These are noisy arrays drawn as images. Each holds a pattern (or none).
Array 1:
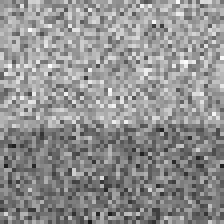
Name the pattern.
a sharp edge
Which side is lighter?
top
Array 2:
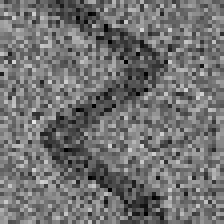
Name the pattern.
a wavy band
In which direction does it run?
top to bottom
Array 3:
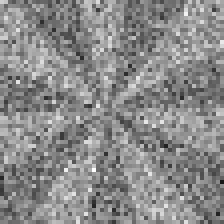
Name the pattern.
spokes from one point
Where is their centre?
centre
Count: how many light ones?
7
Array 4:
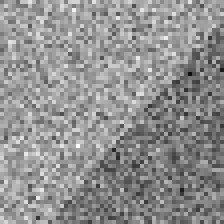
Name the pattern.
a sharp edge
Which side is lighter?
top left
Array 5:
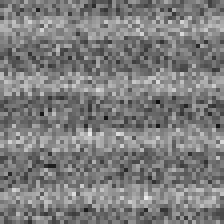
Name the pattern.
horizontal stripes
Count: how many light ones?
4
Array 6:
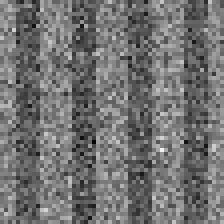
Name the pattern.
vertical stripes
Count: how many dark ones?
4
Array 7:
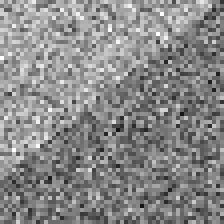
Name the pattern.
a sharp edge
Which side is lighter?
top left
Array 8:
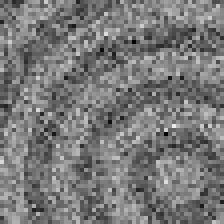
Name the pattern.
rings round one point
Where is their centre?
bottom right
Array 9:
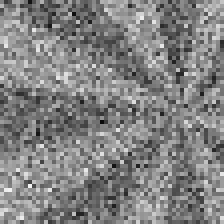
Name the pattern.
spokes from one point
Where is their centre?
middle right
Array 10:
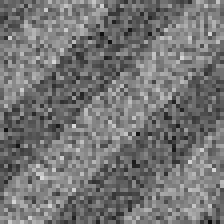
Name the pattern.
diagonal stripes
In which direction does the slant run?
bottom left to top right
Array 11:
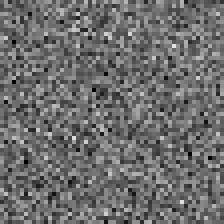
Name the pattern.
only noise
